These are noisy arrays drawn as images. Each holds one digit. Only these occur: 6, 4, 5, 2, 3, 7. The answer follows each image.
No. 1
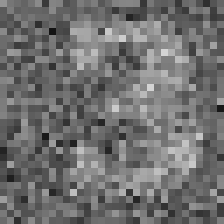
3
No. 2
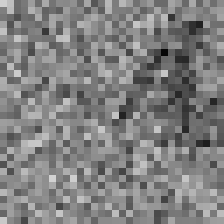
4
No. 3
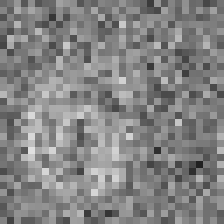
6
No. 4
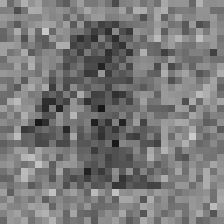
4
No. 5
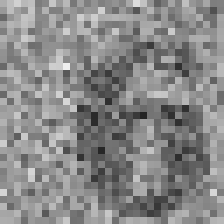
6
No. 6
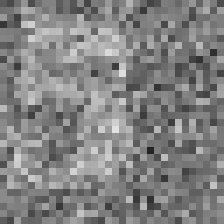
5
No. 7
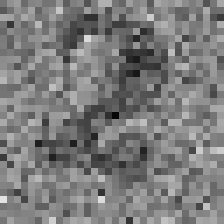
2
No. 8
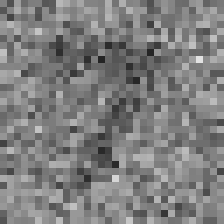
7
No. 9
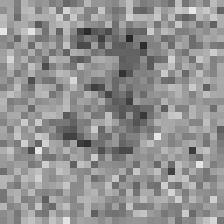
3
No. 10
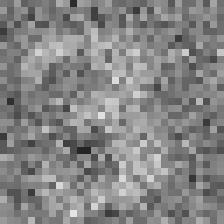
3
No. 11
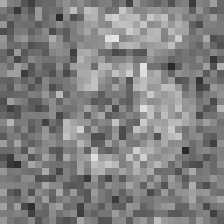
5
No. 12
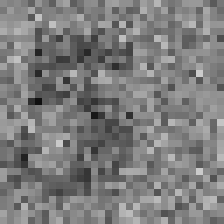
5
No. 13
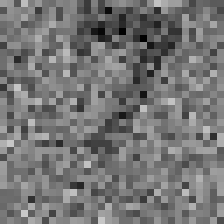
7
